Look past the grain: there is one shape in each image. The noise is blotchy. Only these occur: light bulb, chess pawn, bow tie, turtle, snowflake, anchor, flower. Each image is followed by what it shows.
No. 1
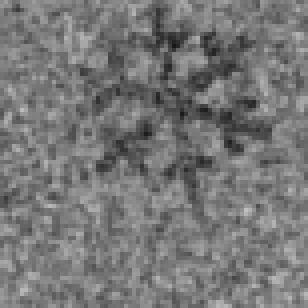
snowflake
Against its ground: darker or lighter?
darker
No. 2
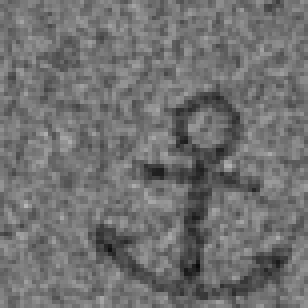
anchor
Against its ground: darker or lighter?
darker
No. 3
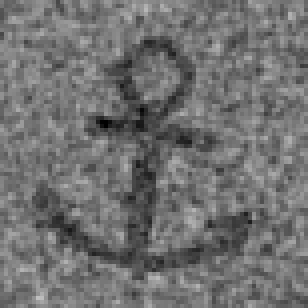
anchor
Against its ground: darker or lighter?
darker
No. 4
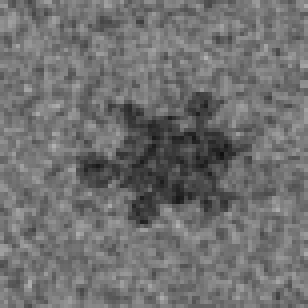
turtle
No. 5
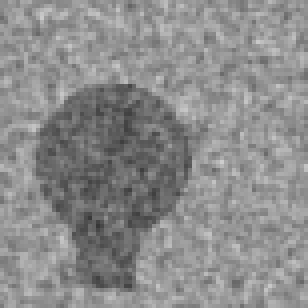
light bulb
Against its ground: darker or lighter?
darker
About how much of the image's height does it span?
two thirds
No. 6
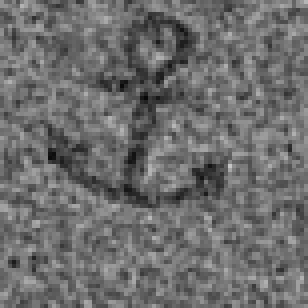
anchor
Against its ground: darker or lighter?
darker
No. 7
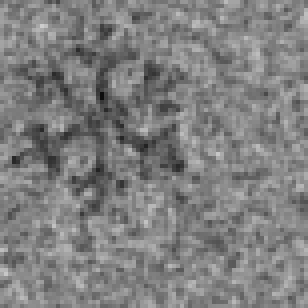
snowflake
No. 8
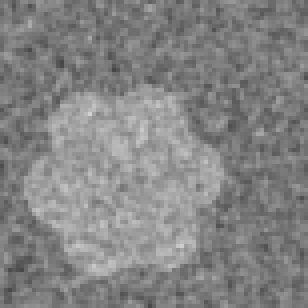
flower
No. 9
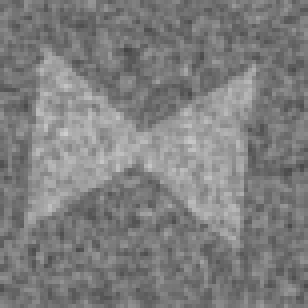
bow tie
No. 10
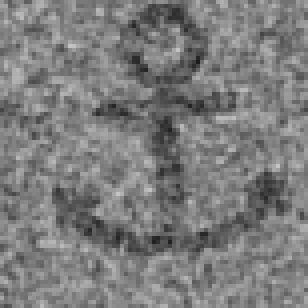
anchor
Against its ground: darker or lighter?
darker
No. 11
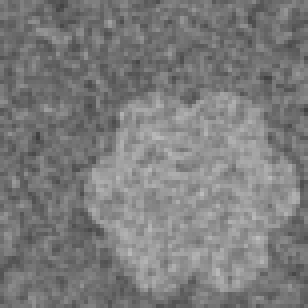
flower
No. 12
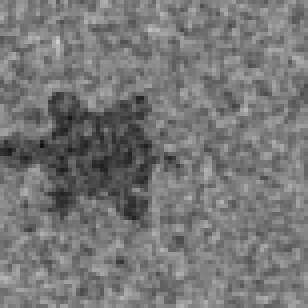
turtle
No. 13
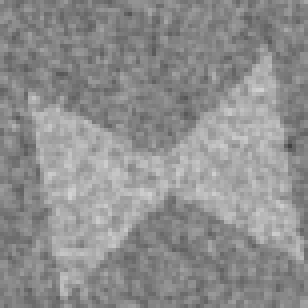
bow tie
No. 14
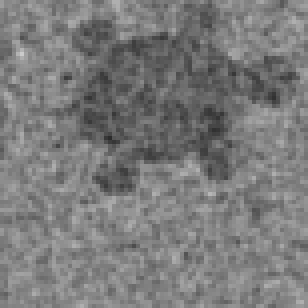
turtle
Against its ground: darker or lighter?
darker
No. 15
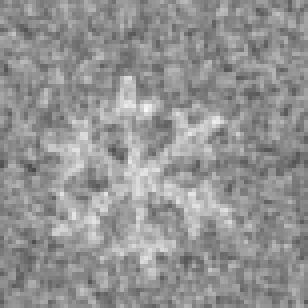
snowflake
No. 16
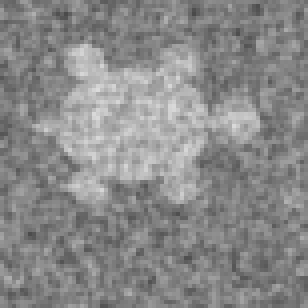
turtle
